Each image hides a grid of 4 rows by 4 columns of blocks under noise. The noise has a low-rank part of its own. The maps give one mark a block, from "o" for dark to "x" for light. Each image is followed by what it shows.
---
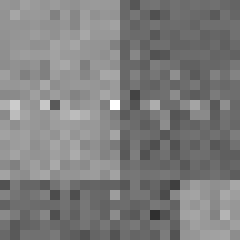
x x o o
x x o o
x x o o
o o o x
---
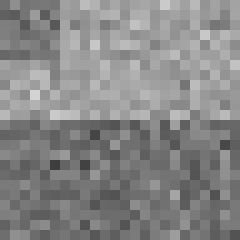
o x x x
x x x x
o o o o
o o o o
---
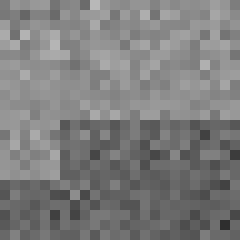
x x x x
x x x x
x o o o
o o o o
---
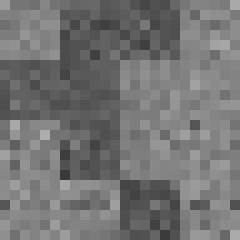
x o o x
o o x x
x o x x
x x o x
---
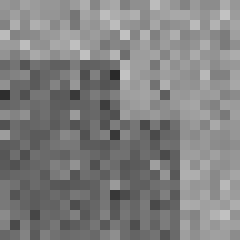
x x x x
o o x x
o o o x
o o o x
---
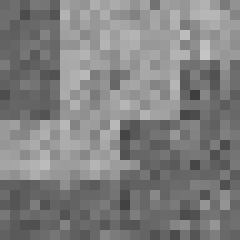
o x x x
o x x o
x x o o
o o o o
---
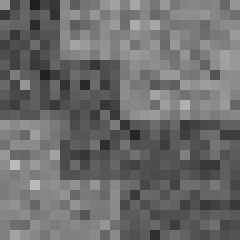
o x x x
o o x x
x o o o
x x o o
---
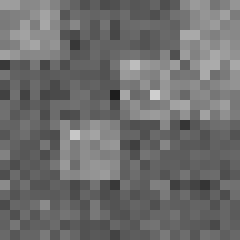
x o o x
o o x x
o x o o
o o o o
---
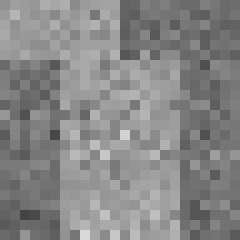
x x o o
o x x o
o x x o
o x x o
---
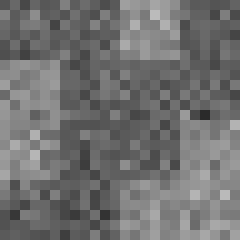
o o x o
x o o o
x o o x
o o x x
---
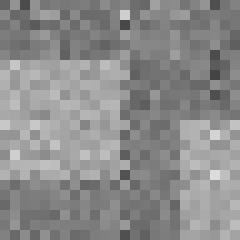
o o o o
x x o o
x x o x
o o o x
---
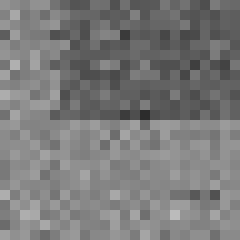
x o o o
x o o o
x x x x
x x x x
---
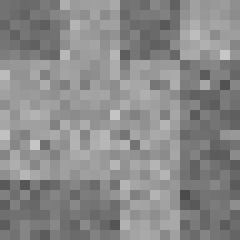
o x o x
x x x o
x x x o
o o x o
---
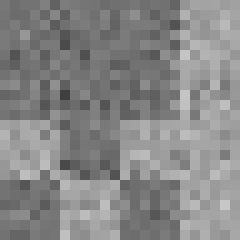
o o o x
o o o x
x o x x
o x o x
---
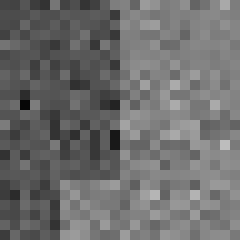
o o x x
o o x x
o o x x
o x x x
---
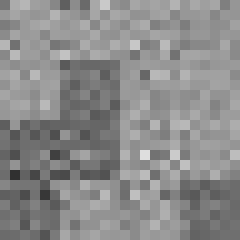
x x x x
x o x x
o o x x
o x x o
